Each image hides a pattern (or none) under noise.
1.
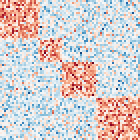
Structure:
blocks along the diagonal
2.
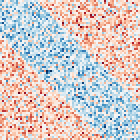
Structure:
a diagonal band
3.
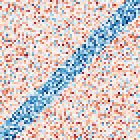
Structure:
a diagonal band
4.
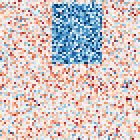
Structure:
one block
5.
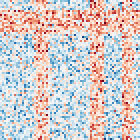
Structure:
bands of rows crossing bands of columns
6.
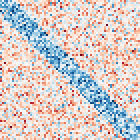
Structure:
a diagonal band
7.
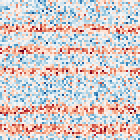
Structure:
bands of rows
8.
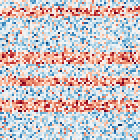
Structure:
bands of rows
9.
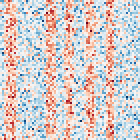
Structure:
bands of columns
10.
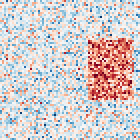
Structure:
one block
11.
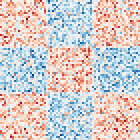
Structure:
a checkerboard
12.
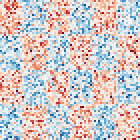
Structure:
a checkerboard
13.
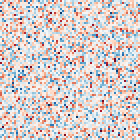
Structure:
only noise
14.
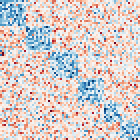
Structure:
blocks along the diagonal
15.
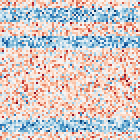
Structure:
bands of rows
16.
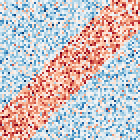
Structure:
a diagonal band
